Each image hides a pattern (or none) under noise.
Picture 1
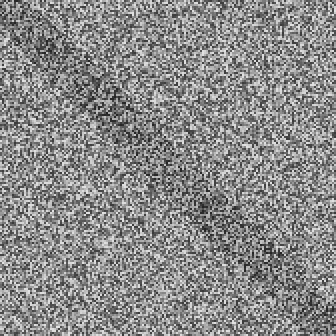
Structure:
a diagonal band
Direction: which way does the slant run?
top left to bottom right
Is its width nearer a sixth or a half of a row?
a sixth
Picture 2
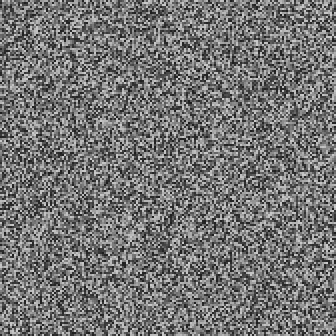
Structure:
only noise
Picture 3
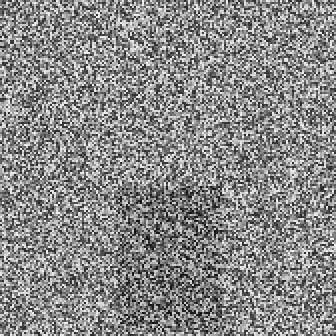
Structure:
one block
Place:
bottom middle
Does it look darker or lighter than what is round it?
darker
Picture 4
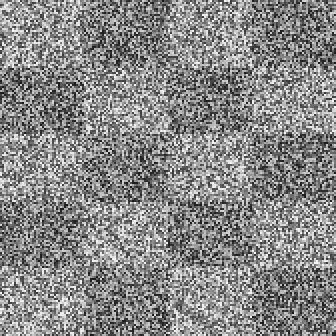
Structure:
a checkerboard
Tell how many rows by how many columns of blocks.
5 by 4
